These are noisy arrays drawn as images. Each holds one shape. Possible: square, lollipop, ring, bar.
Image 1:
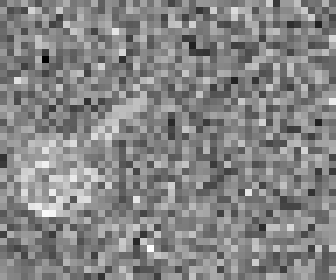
lollipop
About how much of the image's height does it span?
half
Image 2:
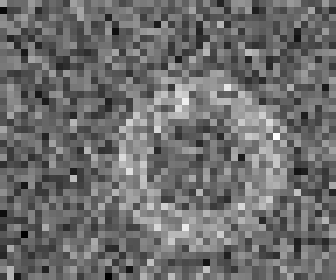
ring
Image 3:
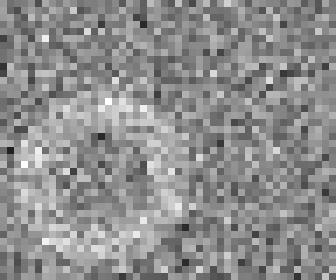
ring
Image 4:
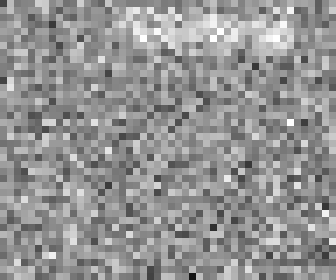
bar
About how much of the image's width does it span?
half
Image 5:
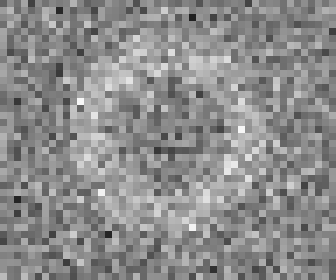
ring
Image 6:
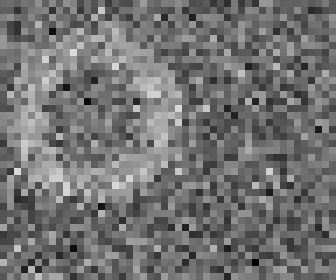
ring
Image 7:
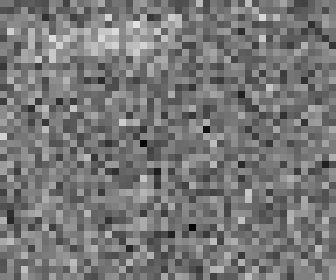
bar
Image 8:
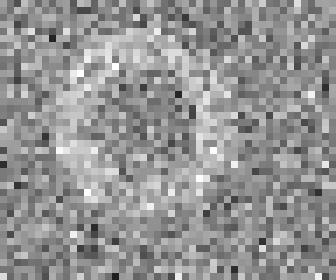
ring
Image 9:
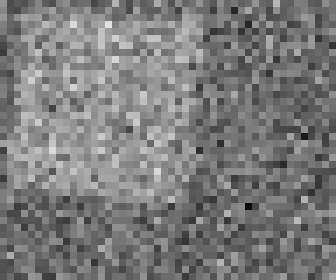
square
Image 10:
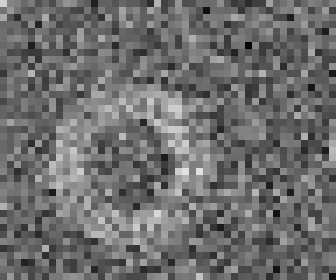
ring
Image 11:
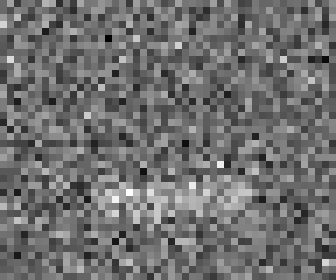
bar
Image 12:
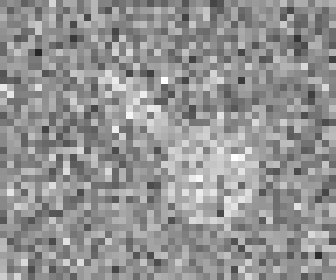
lollipop
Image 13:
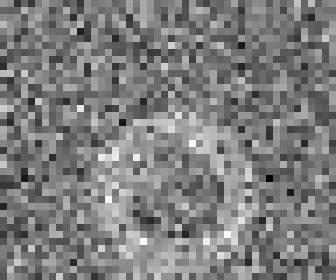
ring
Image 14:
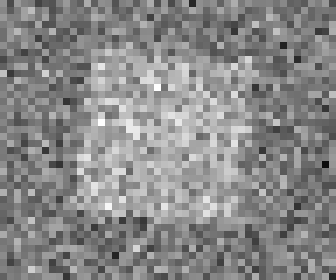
square
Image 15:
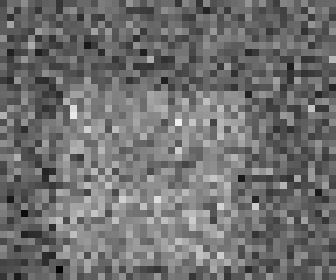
square
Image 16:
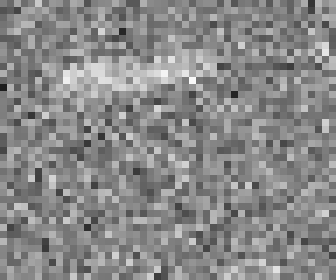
bar
